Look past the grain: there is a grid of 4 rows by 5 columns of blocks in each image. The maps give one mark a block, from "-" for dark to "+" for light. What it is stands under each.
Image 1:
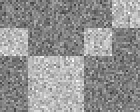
----+
+--+-
-++--
-++--
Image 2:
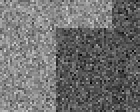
++++-
++---
++---
++---
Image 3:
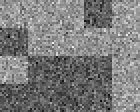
+++-+
-++++
+---+
----+
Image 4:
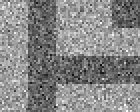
+-++-
+-+++
+----
+-+++
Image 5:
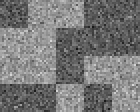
-++--
++---
++-++
--+-+
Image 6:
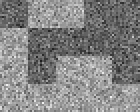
-++--
+----
+-++-
+++++
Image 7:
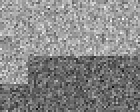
+++++
+++++
+----
-----
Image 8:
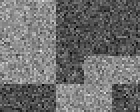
++---
++---
++-++
--++-
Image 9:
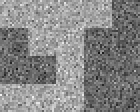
++++-
-++--
--+--
+++--
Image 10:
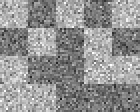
+-+-+
-+-+-
+--++
++---
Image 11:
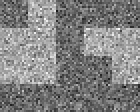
-+---
++-++
++--+
-----
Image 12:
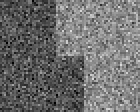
--+++
--+++
---++
---++
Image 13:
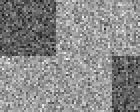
--+++
--+++
++++-
++++-
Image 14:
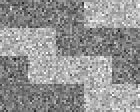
---++
++---
-+++-
---++
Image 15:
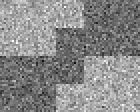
+++--
++---
---++
--+++
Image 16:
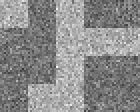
+-+--
--+++
--+--
-++--
